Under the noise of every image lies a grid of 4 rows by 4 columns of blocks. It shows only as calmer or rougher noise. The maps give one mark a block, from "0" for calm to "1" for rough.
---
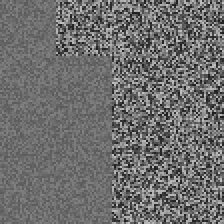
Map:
0 1 1 1
0 0 1 1
0 0 1 1
0 0 1 1
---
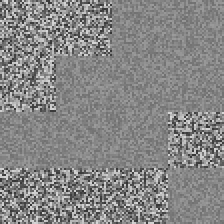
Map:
1 1 0 0
1 0 0 0
0 0 0 1
1 1 1 0
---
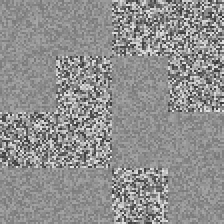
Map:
0 0 1 1
0 1 0 1
1 1 0 0
0 0 1 0
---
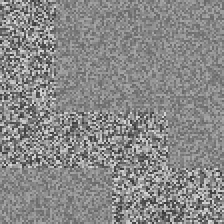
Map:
1 0 0 0
1 0 0 0
1 1 1 0
0 0 1 1
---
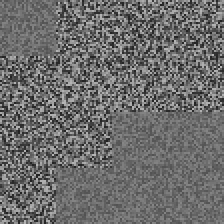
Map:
0 1 1 1
1 1 1 1
1 1 0 0
1 0 0 0
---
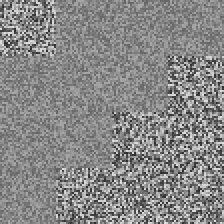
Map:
1 0 0 0
0 0 0 1
0 0 1 1
0 1 1 1
